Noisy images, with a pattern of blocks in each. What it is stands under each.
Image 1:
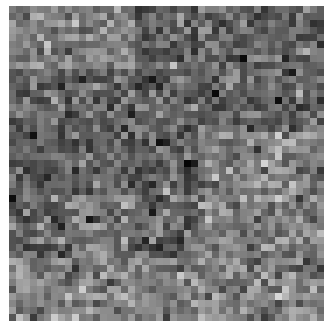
no symmetry
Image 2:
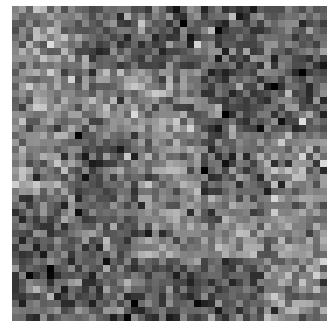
the same after a half turn
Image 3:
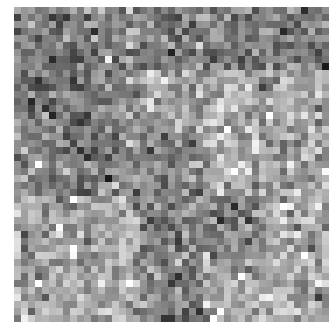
no symmetry
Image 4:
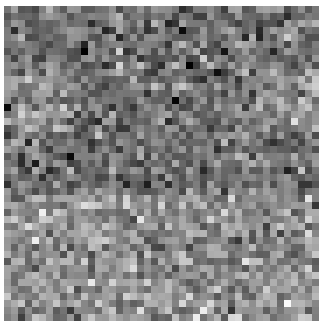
left and right mirror each other
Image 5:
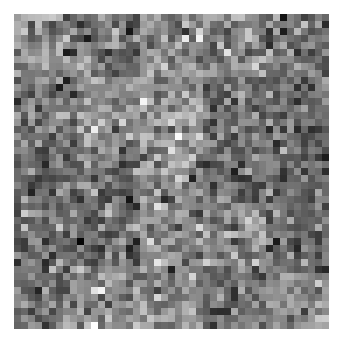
the same after a half turn
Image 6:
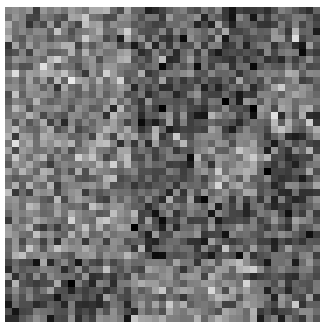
no symmetry
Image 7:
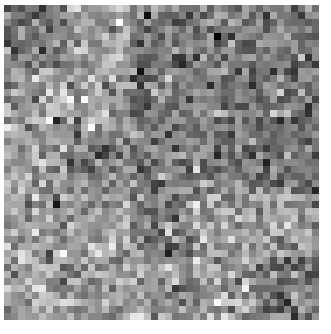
mirrored about the diagonal from the bottom left
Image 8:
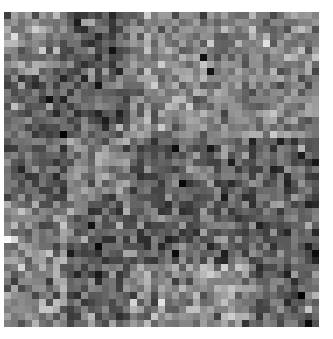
no symmetry
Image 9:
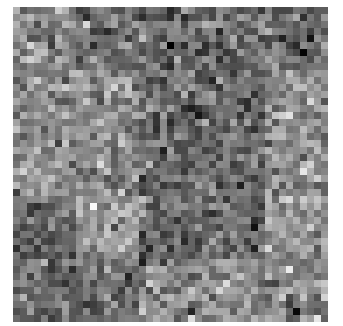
no symmetry
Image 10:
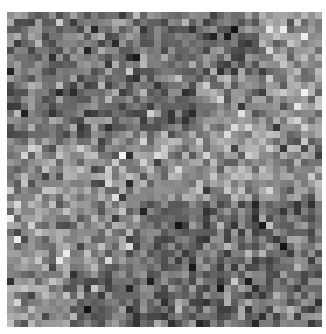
the same after a half turn
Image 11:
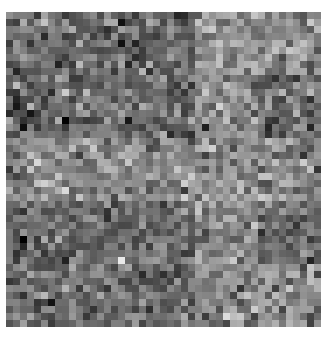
top and bottom mirror each other
